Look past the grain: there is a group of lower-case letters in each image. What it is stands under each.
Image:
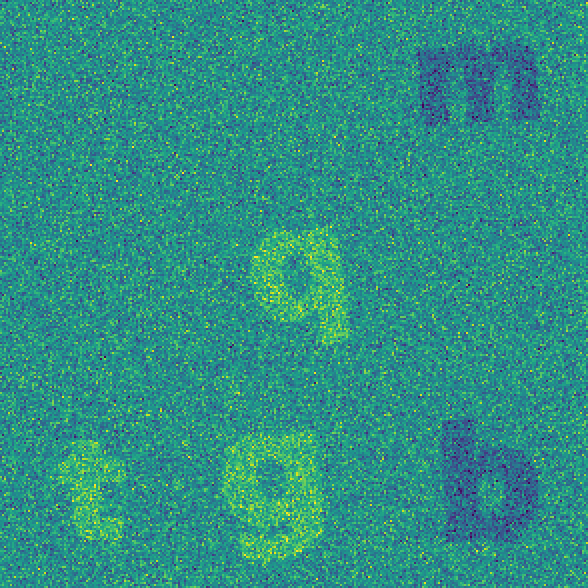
top right: dark m; centre: light q; bottom left: light t; bottom middle: light g; bottom right: dark b
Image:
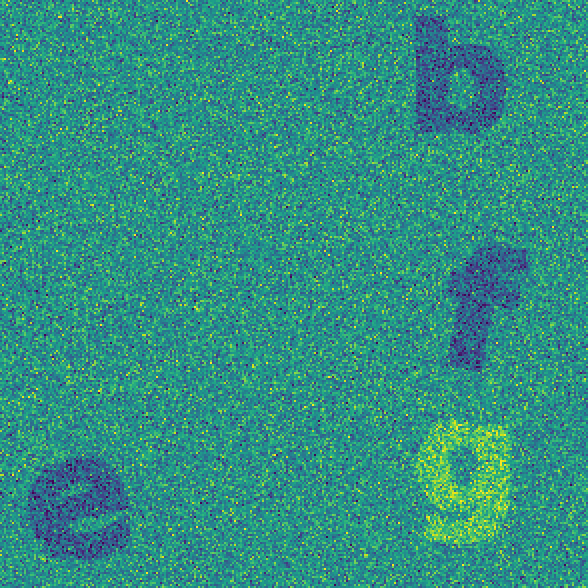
top right: dark b; middle right: dark f; bottom left: dark e; bottom right: light g
